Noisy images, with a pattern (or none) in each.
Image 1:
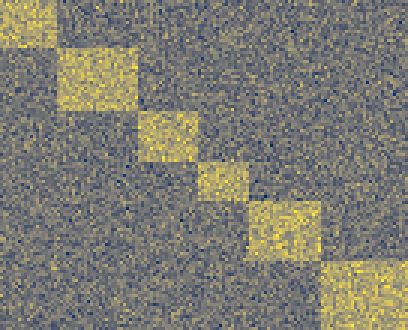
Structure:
blocks along the diagonal
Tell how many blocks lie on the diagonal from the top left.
6
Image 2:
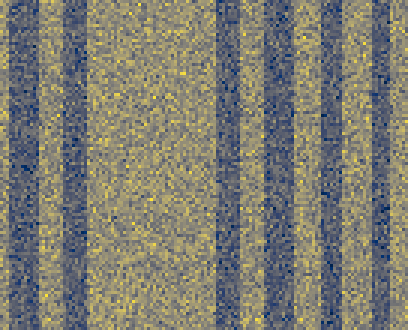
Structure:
bands of columns
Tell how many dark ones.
6
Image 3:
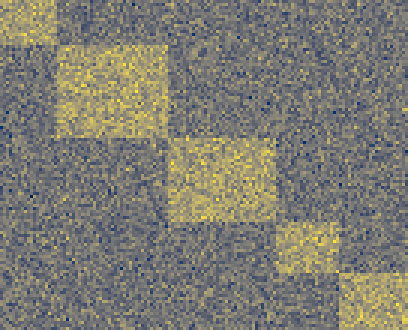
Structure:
blocks along the diagonal
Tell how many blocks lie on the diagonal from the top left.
5
